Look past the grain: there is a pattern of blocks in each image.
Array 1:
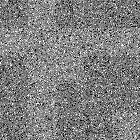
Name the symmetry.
mirrored about the diagonal from the top left
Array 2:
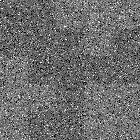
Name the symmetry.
mirrored about the diagonal from the top left
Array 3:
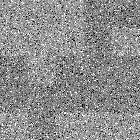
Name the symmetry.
no symmetry
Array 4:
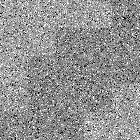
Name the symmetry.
mirrored about the diagonal from the top left
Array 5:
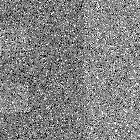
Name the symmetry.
top and bottom mirror each other
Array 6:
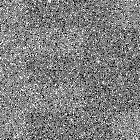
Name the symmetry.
top and bottom mirror each other
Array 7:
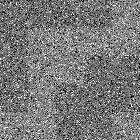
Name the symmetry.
mirrored about the diagonal from the top left
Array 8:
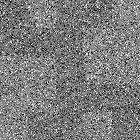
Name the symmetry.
the same after a half turn
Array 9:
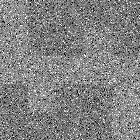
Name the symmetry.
the same after a half turn
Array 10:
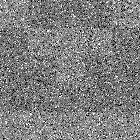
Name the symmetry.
left and right mirror each other
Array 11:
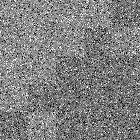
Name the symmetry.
mirrored about the diagonal from the top left
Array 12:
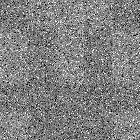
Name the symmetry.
left and right mirror each other
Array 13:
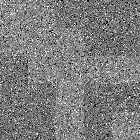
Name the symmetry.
mirrored about the diagonal from the top left
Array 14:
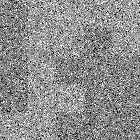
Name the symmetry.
no symmetry
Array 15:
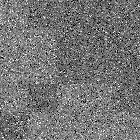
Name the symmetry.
mirrored about the diagonal from the bottom left
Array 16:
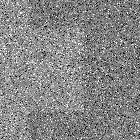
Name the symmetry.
top and bottom mirror each other
